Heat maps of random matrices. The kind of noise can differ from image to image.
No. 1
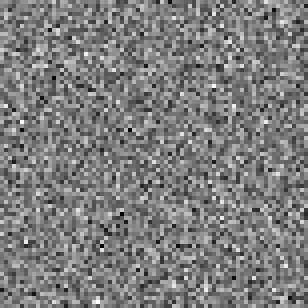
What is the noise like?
independent entries
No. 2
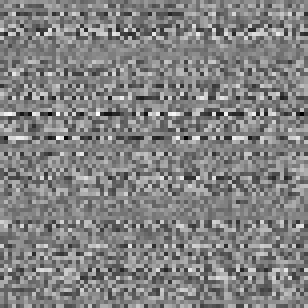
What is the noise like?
rows of uneven size
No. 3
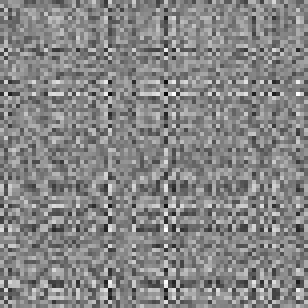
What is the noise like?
low rank plus noise
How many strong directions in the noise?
one
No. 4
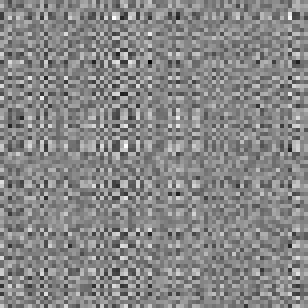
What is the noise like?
low rank plus noise
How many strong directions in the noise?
one
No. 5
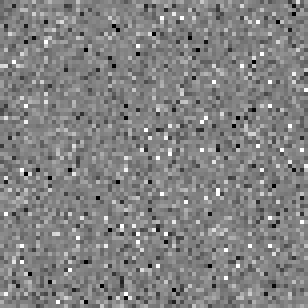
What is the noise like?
heavy tails
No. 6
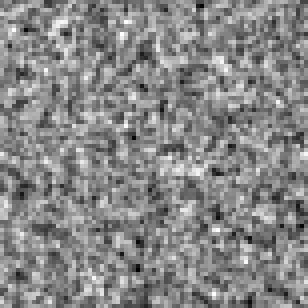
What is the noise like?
blotchy
